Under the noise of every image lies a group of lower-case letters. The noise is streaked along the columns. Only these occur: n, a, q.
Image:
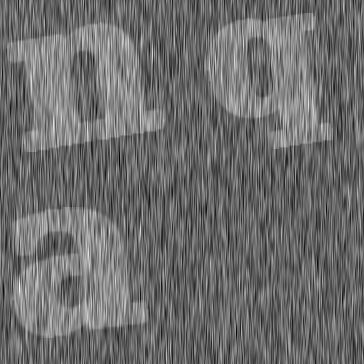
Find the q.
top right
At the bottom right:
nothing
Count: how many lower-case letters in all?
3
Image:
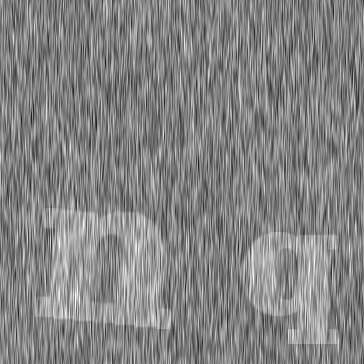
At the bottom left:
n
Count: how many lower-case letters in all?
2
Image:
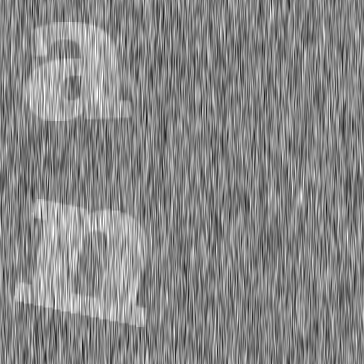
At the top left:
a
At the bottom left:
n
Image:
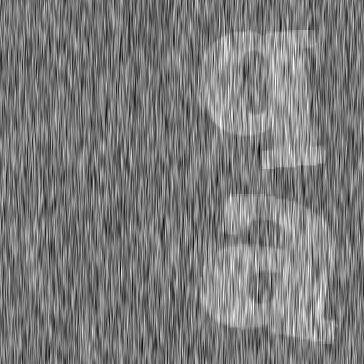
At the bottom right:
a
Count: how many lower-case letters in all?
2
